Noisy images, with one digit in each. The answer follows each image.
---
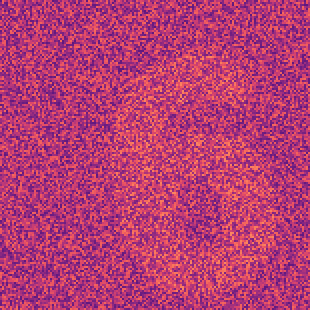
6
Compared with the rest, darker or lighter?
lighter
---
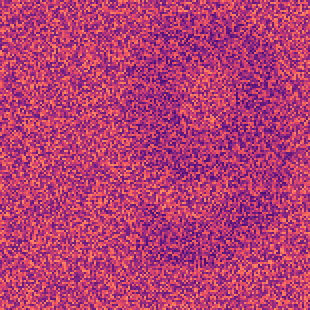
9
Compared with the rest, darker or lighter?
darker
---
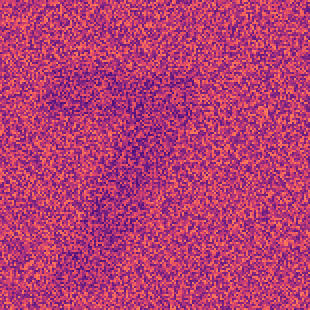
7
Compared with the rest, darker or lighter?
darker
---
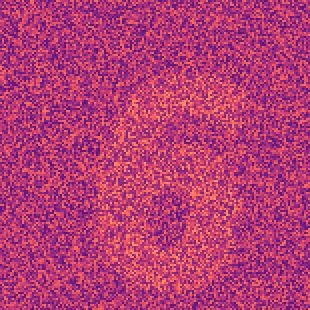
6
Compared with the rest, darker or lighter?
lighter
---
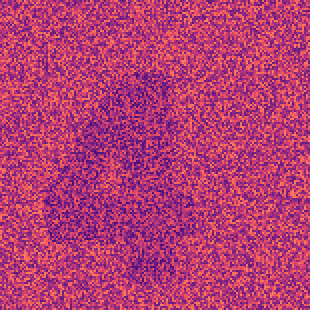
4
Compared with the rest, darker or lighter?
darker
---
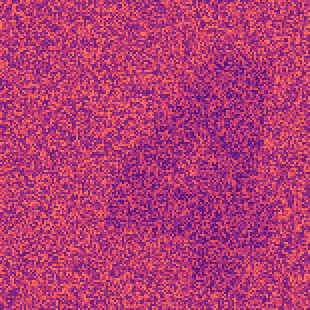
4
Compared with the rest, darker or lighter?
darker
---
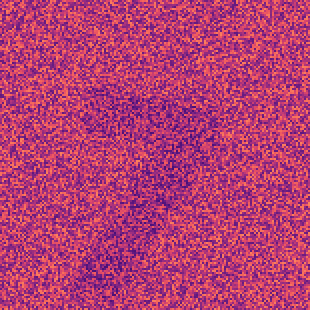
7
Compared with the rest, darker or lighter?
darker
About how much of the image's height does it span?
two thirds
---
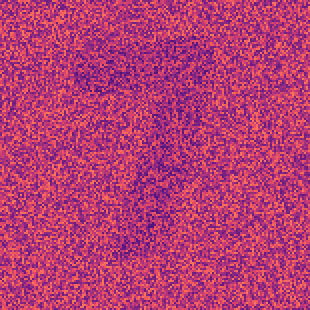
7
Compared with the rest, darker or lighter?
darker
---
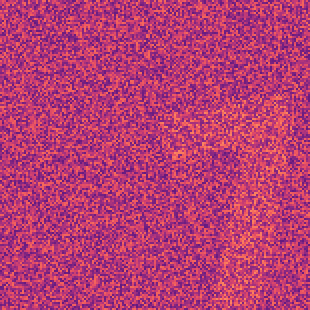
7
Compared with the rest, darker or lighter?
lighter
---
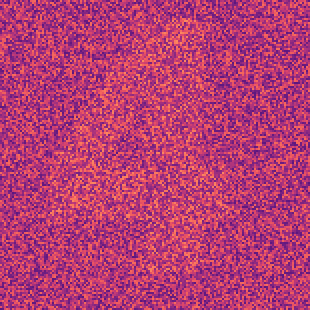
4
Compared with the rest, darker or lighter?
lighter
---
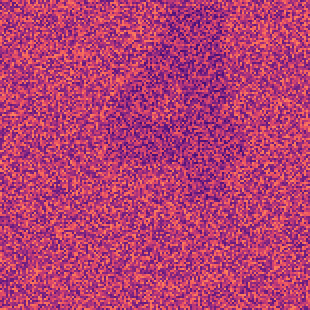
4
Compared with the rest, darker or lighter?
darker
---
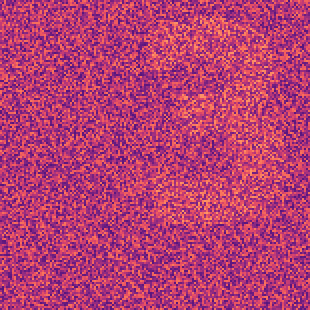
3
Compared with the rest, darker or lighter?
lighter
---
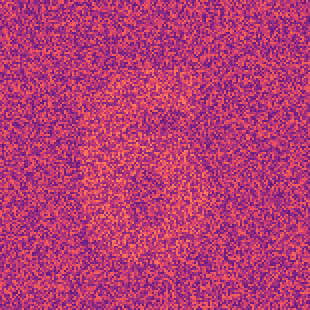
6
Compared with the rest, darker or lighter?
lighter
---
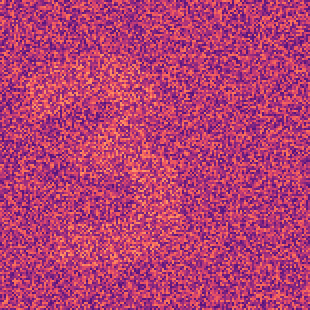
3
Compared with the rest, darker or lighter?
lighter
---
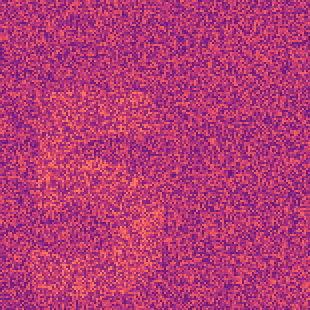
5
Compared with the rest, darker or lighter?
lighter
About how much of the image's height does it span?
two thirds
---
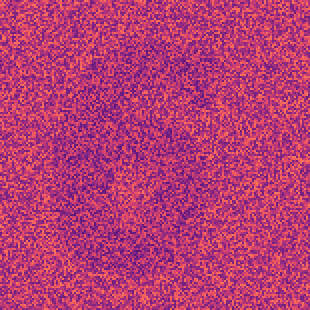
6
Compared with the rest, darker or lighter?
darker
